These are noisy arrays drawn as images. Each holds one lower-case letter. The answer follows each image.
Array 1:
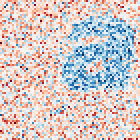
a
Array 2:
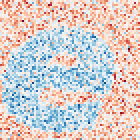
e
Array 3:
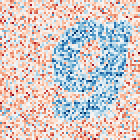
g
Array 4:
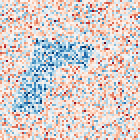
r
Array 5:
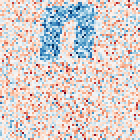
n
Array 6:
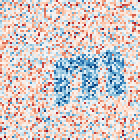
m
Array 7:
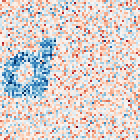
d
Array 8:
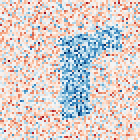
r
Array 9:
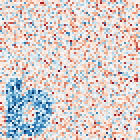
b
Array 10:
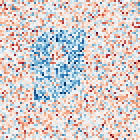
g
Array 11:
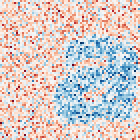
a
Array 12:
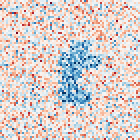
t
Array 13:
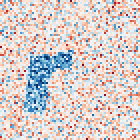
r
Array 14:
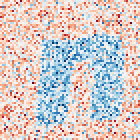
n
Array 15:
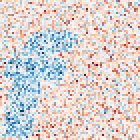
f
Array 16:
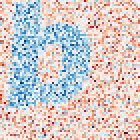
b
